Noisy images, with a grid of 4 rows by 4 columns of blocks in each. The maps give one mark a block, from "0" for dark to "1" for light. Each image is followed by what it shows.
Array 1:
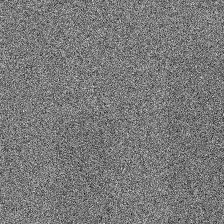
1 1 1 1
1 1 1 0
1 0 1 0
1 0 1 0
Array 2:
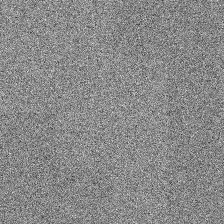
1 1 0 0
1 1 1 0
0 1 1 0
0 0 1 0
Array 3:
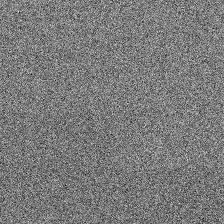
1 1 1 1
1 1 1 1
0 0 1 1
0 0 0 0
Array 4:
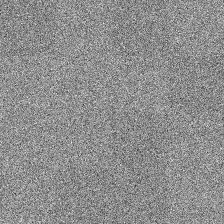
0 1 0 1
1 1 1 0
1 1 0 1
1 0 0 1
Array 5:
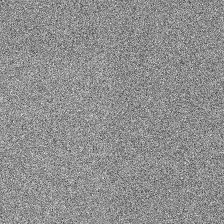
0 0 0 0
1 1 0 0
1 1 0 0
1 1 0 0
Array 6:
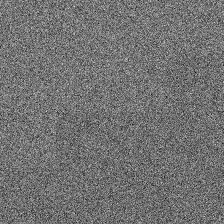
1 1 1 1
1 1 1 0
1 0 0 0
0 0 0 0
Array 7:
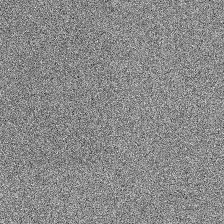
0 0 1 1
0 0 1 1
0 0 1 1
1 1 1 1
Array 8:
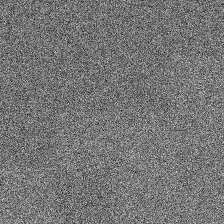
0 0 0 0
0 0 0 1
0 1 1 1
1 0 1 1
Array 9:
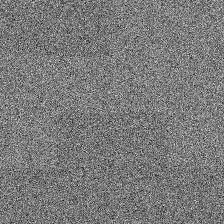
0 0 1 1
1 1 1 1
1 0 0 1
0 0 0 0
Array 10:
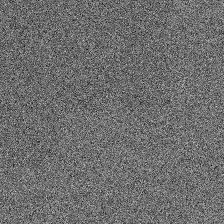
0 0 0 1
0 0 0 1
0 1 1 1
1 1 1 1
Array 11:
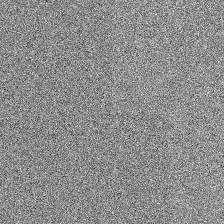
0 0 1 1
0 0 1 1
0 0 0 1
0 0 0 1
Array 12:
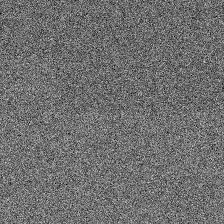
0 0 0 0
1 0 0 0
1 1 1 1
1 1 1 1
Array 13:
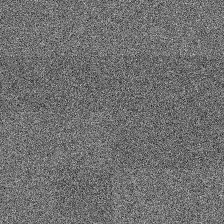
1 1 1 1
0 0 0 0
1 1 0 0
1 0 1 1
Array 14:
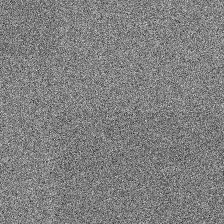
0 1 1 1
1 1 1 1
1 0 0 0
1 0 0 0
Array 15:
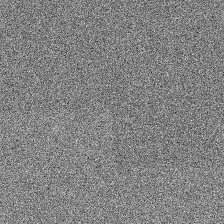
0 0 0 0
0 0 0 0
1 1 0 0
1 1 1 1
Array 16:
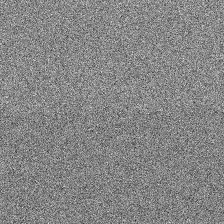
1 1 1 1
1 1 1 1
0 0 0 0
0 0 0 0
